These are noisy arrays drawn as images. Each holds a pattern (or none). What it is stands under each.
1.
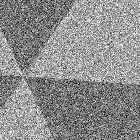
spokes from one point
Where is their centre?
middle left
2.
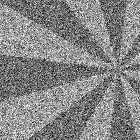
spokes from one point
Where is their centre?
middle right
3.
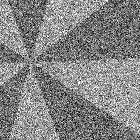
spokes from one point
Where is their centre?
middle left
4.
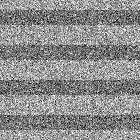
horizontal stripes
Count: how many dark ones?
4
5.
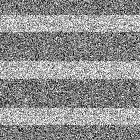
horizontal stripes
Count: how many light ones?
3
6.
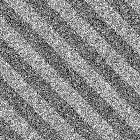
diagonal stripes
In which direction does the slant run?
top left to bottom right
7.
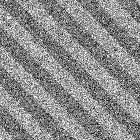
diagonal stripes
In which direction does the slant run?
top left to bottom right
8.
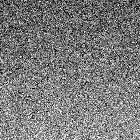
a smooth slope
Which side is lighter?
bottom
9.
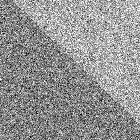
a sharp edge
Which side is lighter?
top right
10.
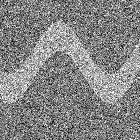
a wavy band
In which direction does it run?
left to right
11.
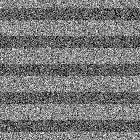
horizontal stripes
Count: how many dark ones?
5
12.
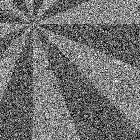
spokes from one point
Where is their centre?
top left
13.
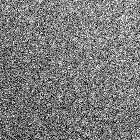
a smooth slope
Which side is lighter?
top right
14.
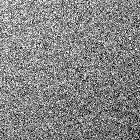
a smooth slope
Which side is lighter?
top left
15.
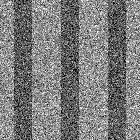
vertical stripes
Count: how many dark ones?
3
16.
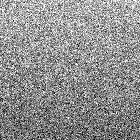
a smooth slope
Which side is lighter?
top
